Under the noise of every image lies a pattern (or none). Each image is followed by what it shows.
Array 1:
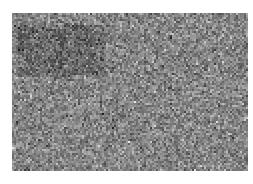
one block
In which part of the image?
top left
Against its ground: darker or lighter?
darker
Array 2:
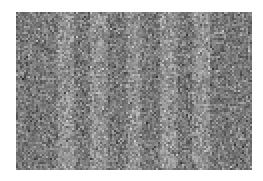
bands of columns
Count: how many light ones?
5
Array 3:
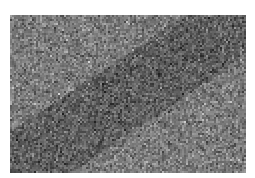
a diagonal band
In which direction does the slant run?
bottom left to top right
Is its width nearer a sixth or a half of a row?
a half
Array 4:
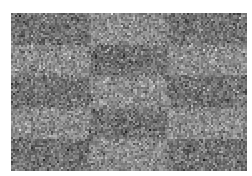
a checkerboard
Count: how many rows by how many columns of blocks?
5 by 3
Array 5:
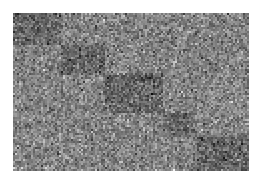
blocks along the diagonal
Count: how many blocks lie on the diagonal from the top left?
5
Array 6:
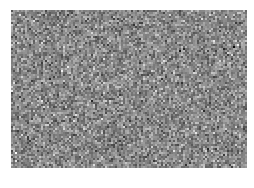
only noise
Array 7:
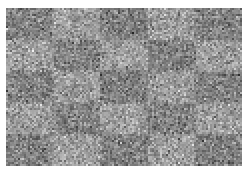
a checkerboard
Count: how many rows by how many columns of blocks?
5 by 5
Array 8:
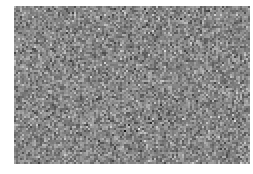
only noise
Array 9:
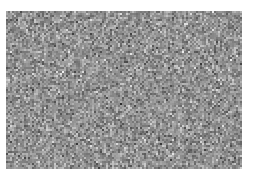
only noise
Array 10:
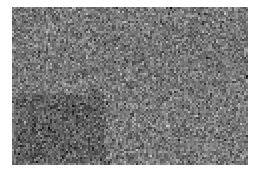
one block
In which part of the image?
bottom left
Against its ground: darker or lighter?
darker
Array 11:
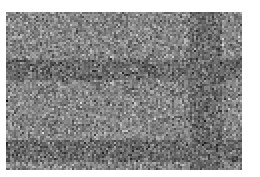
bands of rows crossing bands of columns
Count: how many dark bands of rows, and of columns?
2 and 1
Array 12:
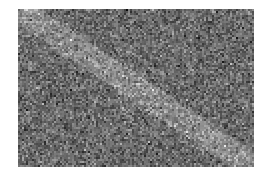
a diagonal band
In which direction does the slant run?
top left to bottom right
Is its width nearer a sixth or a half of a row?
a sixth
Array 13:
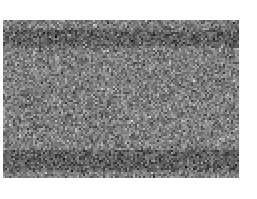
bands of rows
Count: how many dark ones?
2
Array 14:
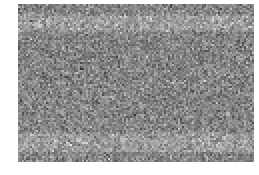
bands of rows
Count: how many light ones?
2
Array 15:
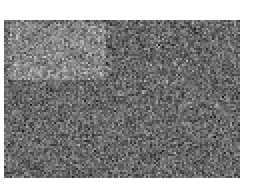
one block
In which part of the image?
top left
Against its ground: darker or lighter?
lighter
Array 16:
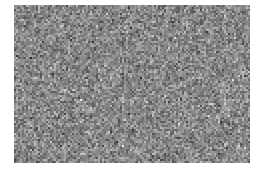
only noise
